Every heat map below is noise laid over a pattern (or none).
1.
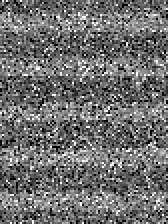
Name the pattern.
horizontal stripes
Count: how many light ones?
5
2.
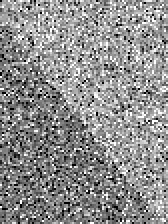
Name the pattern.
a sharp edge
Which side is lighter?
top right
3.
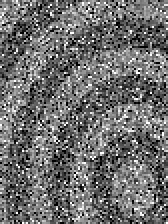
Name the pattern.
rings round one point
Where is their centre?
bottom right
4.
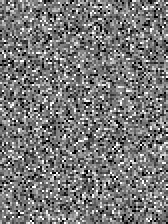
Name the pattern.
only noise
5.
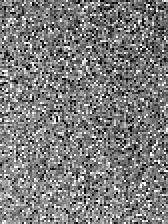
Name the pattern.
a smooth slope
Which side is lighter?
bottom left
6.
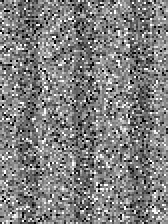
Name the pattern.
vertical stripes
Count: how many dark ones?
3
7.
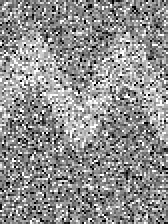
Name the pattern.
a wavy band
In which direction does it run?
left to right
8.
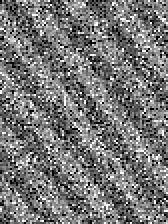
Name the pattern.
diagonal stripes
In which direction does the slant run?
top left to bottom right
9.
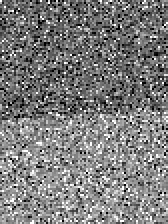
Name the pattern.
a sharp edge
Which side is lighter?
bottom
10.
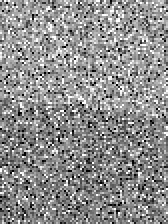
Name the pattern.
a sharp edge
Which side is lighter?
top
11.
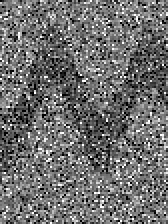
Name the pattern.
a wavy band
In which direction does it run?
left to right
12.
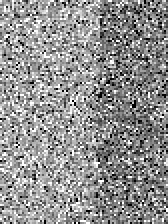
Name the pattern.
a sharp edge
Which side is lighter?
left
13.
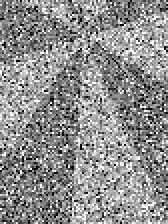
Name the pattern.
spokes from one point
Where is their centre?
top middle
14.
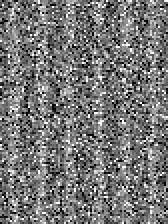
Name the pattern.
vertical stripes
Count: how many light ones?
6
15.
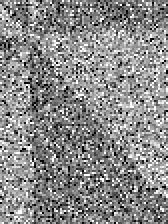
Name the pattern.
spokes from one point
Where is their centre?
top left
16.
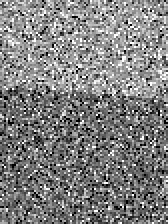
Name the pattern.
a sharp edge
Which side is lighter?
top
